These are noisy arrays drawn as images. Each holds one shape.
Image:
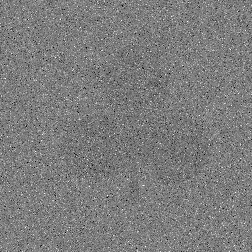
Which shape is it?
club
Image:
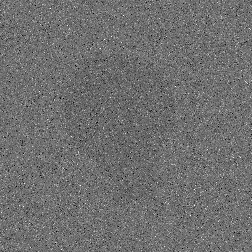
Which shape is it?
light bulb
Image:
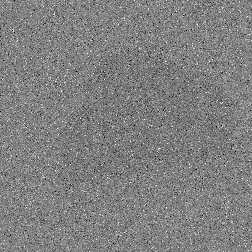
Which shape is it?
cloud
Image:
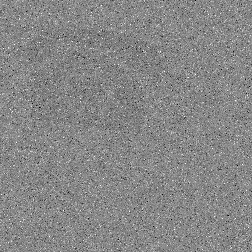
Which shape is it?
telephone
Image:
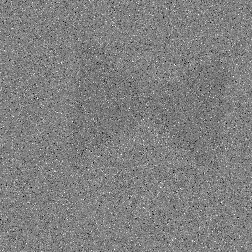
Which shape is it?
bow tie
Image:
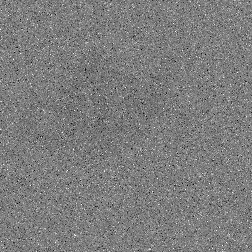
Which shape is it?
teapot
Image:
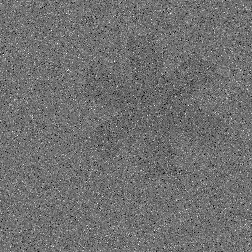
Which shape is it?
asterisk
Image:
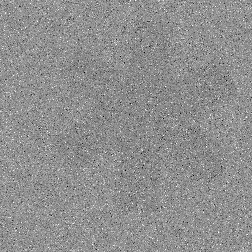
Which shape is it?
asterisk
